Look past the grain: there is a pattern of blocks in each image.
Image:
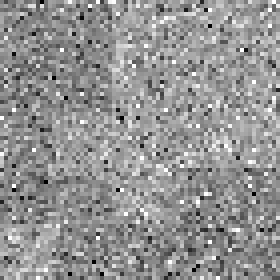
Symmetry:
mirrored about the diagonal from the bottom left
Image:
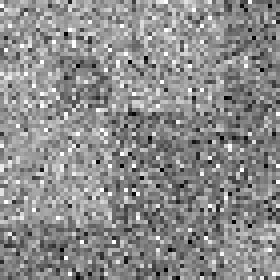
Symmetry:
mirrored about the diagonal from the top left
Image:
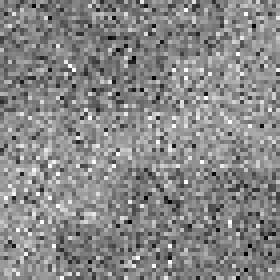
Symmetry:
the same after a half turn
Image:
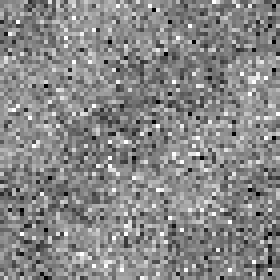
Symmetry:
mirrored about the diagonal from the top left
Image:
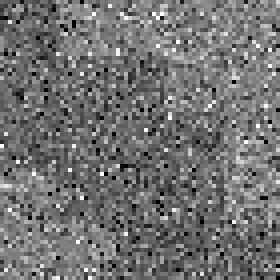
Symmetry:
mirrored about the diagonal from the bottom left
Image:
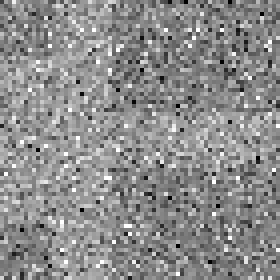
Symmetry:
top and bottom mirror each other
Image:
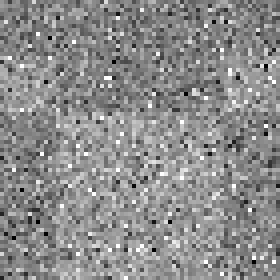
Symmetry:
left and right mirror each other
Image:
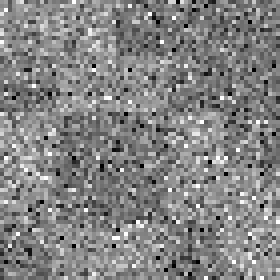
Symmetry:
mirrored about the diagonal from the bottom left
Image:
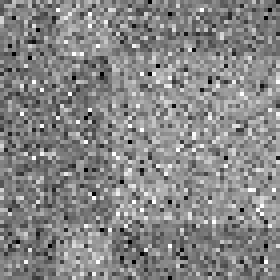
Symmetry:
top and bottom mirror each other
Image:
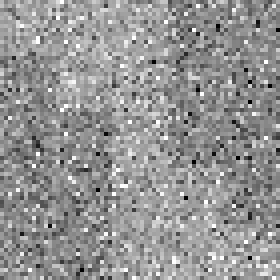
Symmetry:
the same after a half turn
